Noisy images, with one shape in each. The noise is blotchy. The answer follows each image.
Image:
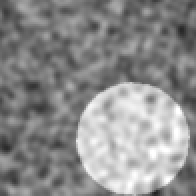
disc
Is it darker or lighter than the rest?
lighter
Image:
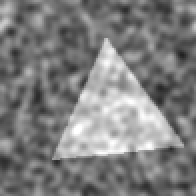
triangle
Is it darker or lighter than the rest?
lighter
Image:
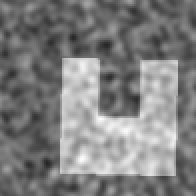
square with a notch
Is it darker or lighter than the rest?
lighter
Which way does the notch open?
up
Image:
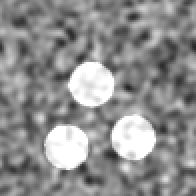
three dots
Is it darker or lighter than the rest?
lighter
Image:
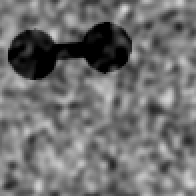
dumbbell
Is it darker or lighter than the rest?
darker
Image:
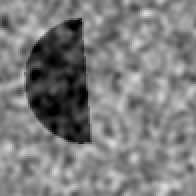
half disc
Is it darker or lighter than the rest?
darker
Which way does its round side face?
left
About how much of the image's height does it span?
two thirds
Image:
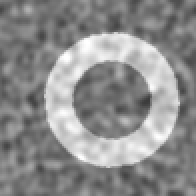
ring
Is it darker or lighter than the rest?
lighter
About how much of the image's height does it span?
two thirds
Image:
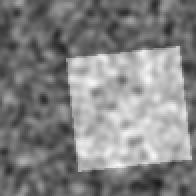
square
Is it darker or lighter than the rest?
lighter
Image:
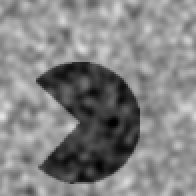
disc with a wedge cut out
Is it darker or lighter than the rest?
darker
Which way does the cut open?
left
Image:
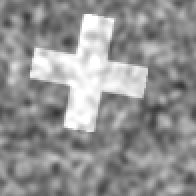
cross
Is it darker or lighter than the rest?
lighter
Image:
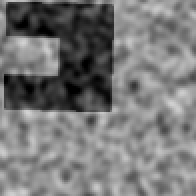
square with a notch
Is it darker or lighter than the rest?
darker
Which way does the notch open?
left
